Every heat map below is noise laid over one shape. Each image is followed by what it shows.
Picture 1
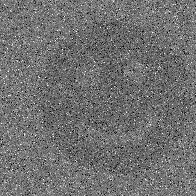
smiling face
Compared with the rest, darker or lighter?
darker
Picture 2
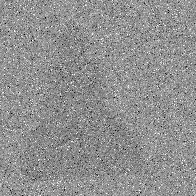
chess pawn
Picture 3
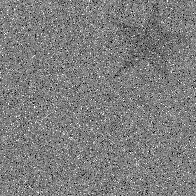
star
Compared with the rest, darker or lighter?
darker
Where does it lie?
top right
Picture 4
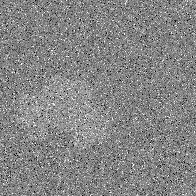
car
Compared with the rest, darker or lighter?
lighter
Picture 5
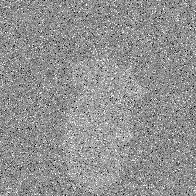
footprint
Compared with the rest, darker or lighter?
lighter
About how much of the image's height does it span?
two thirds
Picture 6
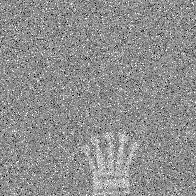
chess queen
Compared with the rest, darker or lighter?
lighter
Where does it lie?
bottom middle
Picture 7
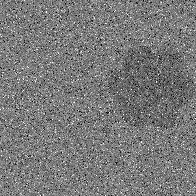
flower
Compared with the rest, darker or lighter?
darker
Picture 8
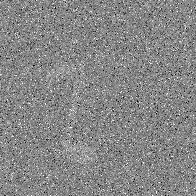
musical note
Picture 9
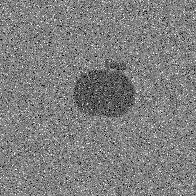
apple
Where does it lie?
centre
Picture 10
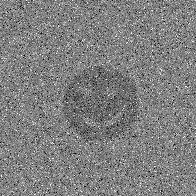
smiling face
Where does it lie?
centre
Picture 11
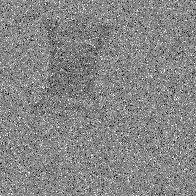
chess rook
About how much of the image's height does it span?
half
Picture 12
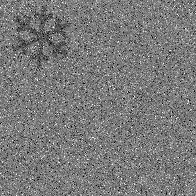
snowflake
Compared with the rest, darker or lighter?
darker
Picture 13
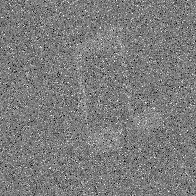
pair of musical notes
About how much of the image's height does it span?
two thirds
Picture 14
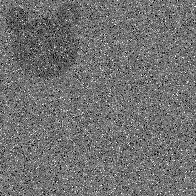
bear's head
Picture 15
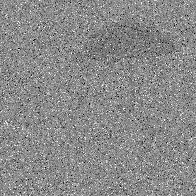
umbrella
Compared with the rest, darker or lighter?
darker
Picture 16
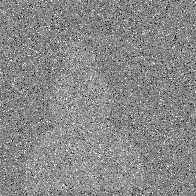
chess pawn
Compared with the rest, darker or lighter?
lighter
